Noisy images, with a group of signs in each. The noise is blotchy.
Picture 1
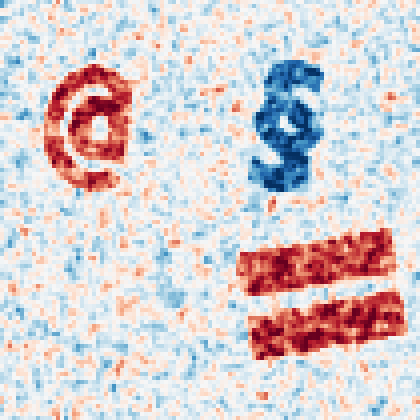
top left: red at sign; top right: blue section sign; bottom right: red equals sign
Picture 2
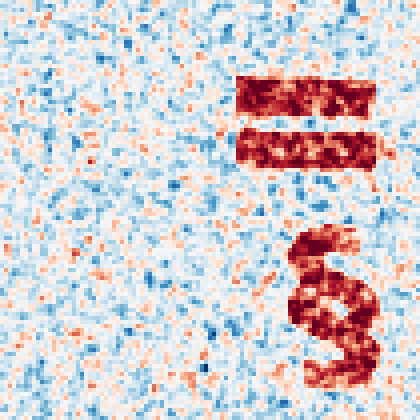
top right: red equals sign; bottom right: red section sign
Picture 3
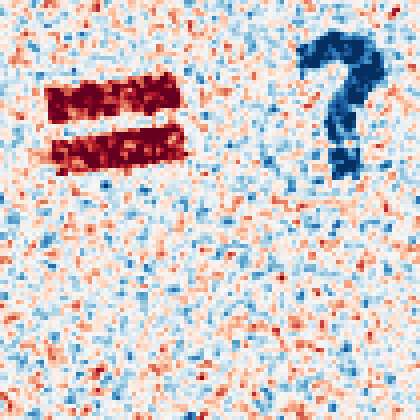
top left: red equals sign; top right: blue question mark
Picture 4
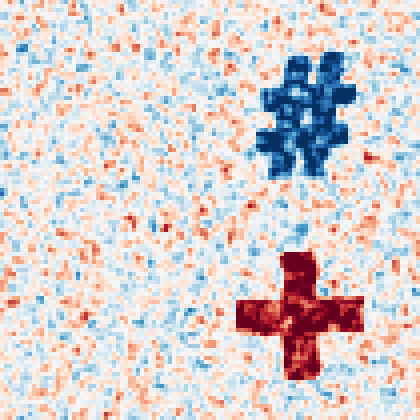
top right: blue hash sign; bottom right: red plus sign
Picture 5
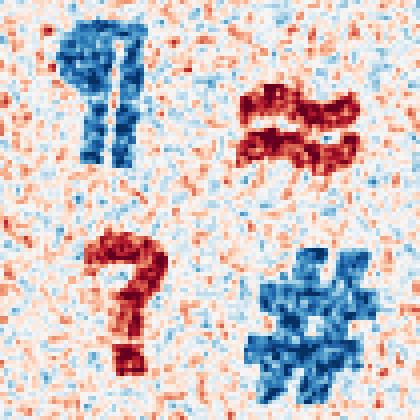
top left: blue pilcrow; top right: red approximately sign; bottom left: red question mark; bottom right: blue hash sign
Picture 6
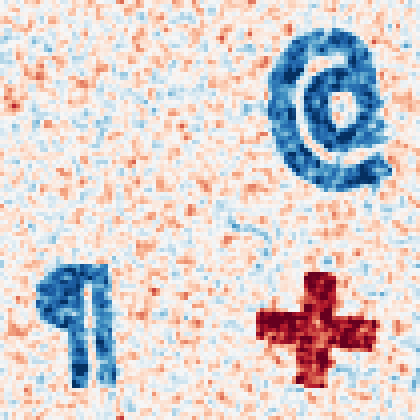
top right: blue at sign; bottom left: blue pilcrow; bottom right: red plus sign
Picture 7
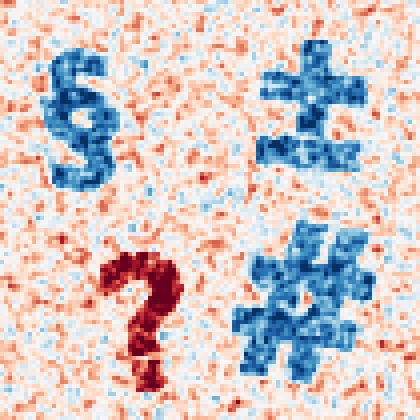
top left: blue section sign; top right: blue plus-minus sign; bottom left: red question mark; bottom right: blue hash sign
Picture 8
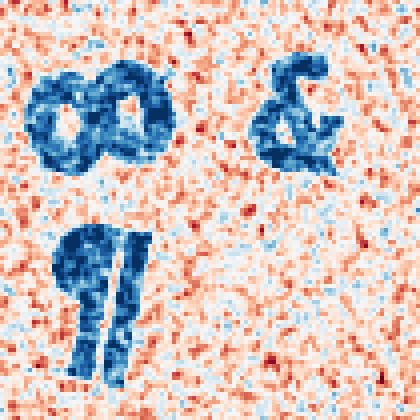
top left: blue infinity sign; top right: blue ampersand; bottom left: blue pilcrow
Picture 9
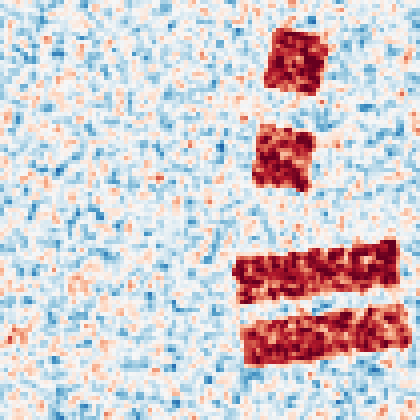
top right: red colon; bottom right: red equals sign
